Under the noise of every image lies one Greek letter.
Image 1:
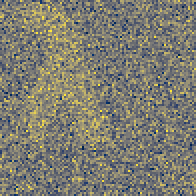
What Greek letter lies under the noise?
lambda
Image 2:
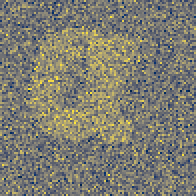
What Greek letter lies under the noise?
alpha
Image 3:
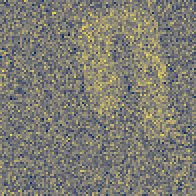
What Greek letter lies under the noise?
eta
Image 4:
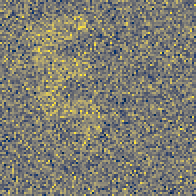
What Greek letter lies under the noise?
xi
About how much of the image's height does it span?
two thirds
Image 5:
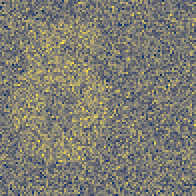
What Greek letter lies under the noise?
delta
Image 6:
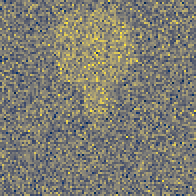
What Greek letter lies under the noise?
phi
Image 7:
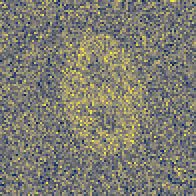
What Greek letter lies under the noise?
theta
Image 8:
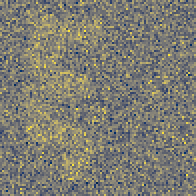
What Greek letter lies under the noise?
xi
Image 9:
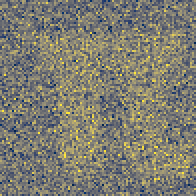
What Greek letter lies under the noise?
pi
